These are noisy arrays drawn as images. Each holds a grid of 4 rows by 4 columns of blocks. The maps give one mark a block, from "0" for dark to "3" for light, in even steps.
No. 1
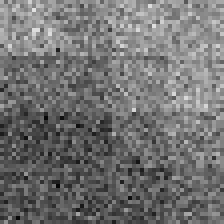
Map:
3233
1123
0012
0001
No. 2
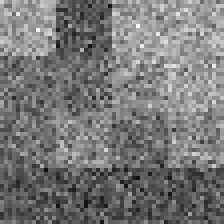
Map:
3033
1123
1212
0000
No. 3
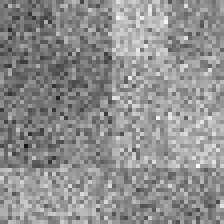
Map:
0131
0022
0123
2211
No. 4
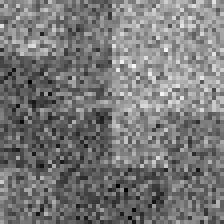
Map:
2133
0133
0021
1001
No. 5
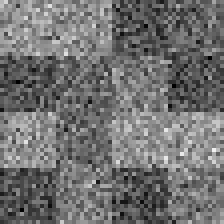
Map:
3301
0120
3133
0202
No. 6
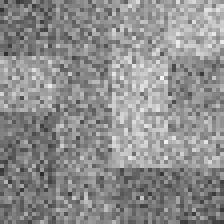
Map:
0123
2131
0132
0100
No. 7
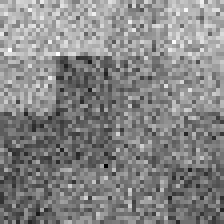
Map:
3323
2012
0011
0110
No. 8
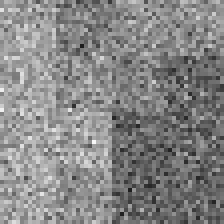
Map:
3122
3210
3300
3200
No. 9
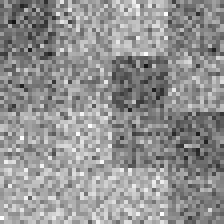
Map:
0231
1202
2310
3331
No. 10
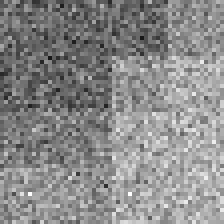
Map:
0002
0023
1133
2233
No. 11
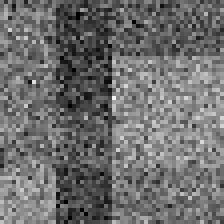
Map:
2011
2033
2133
3022
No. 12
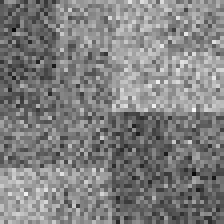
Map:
0232
0133
1101
3200
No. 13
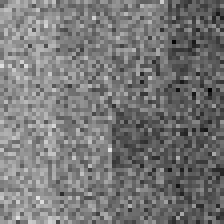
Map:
3220
3210
3200
3210
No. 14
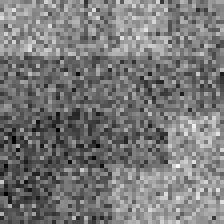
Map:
3232
1111
0013
0133
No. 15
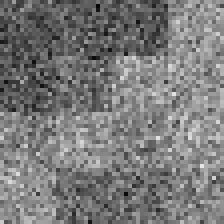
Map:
0003
0133
2323
3112
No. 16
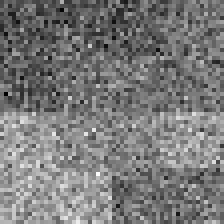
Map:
0001
0111
3223
3311
